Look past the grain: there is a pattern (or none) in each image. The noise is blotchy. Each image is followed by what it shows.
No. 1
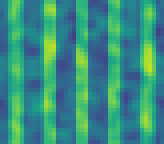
vertical stripes
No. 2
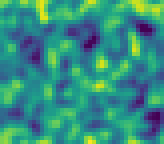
only noise
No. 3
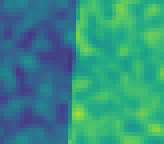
a sharp edge
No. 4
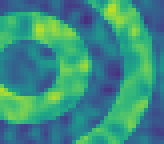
rings round one point
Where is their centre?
middle left
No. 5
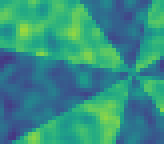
spokes from one point
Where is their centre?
middle right
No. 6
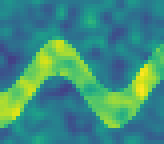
a wavy band
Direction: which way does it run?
left to right
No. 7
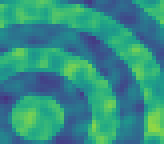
rings round one point
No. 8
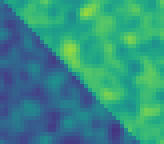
a sharp edge
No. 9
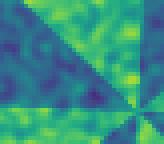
spokes from one point
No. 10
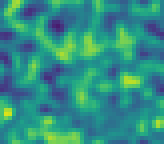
only noise
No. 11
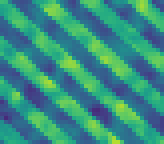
diagonal stripes
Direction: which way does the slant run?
top left to bottom right
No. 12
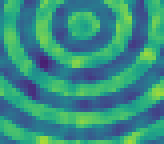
rings round one point
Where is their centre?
top middle
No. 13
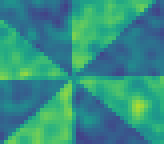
spokes from one point
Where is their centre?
centre
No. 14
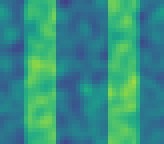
vertical stripes
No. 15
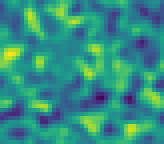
only noise
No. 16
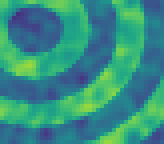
rings round one point
